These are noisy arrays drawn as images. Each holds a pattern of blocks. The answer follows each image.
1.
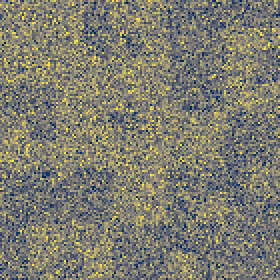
mirrored about the diagonal from the top left
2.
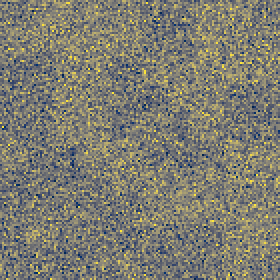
mirrored about the diagonal from the bottom left
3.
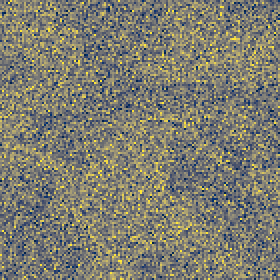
no symmetry
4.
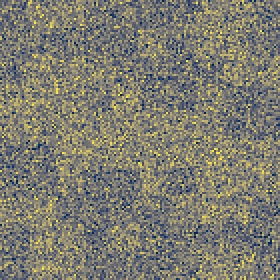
the same after a half turn
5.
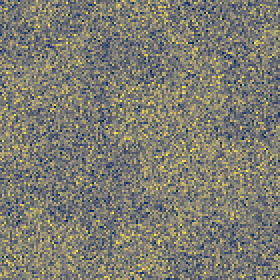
no symmetry
